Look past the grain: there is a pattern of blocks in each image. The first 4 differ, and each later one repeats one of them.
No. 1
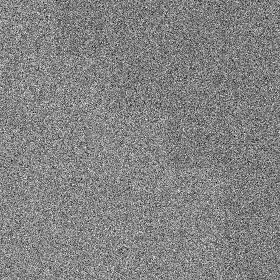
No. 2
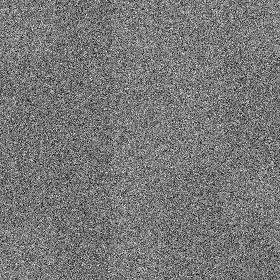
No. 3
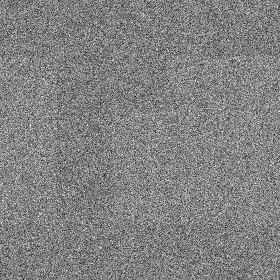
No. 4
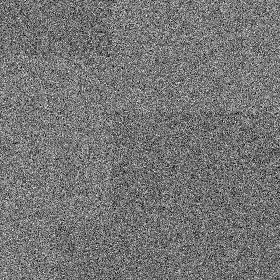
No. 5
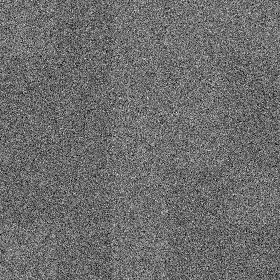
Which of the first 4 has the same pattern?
2
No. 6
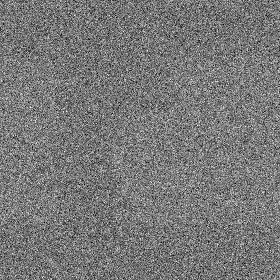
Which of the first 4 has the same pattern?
3
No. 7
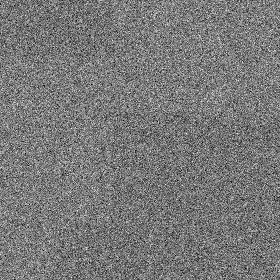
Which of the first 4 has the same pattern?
4
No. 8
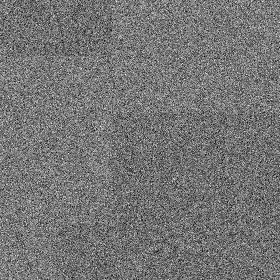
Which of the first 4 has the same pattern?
4
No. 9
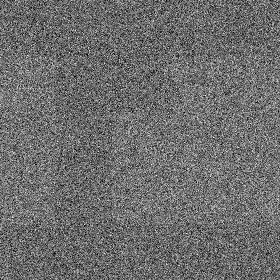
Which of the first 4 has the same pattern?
3
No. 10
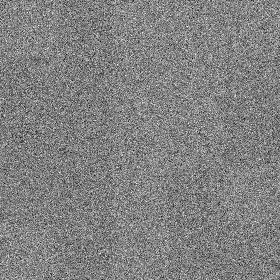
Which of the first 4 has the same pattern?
2
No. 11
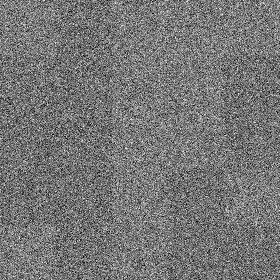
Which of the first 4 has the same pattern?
2
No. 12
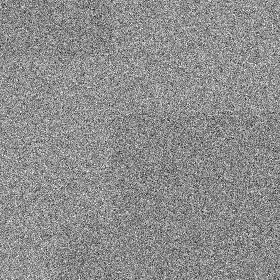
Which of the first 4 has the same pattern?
4
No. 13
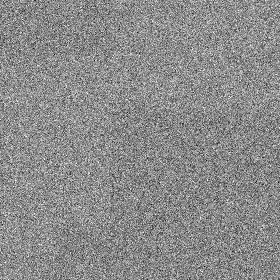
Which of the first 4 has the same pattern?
4
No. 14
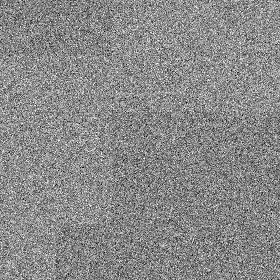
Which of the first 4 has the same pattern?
4
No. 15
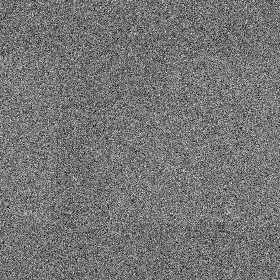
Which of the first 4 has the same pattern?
3
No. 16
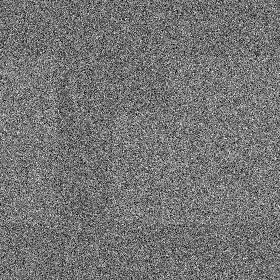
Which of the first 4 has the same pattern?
3
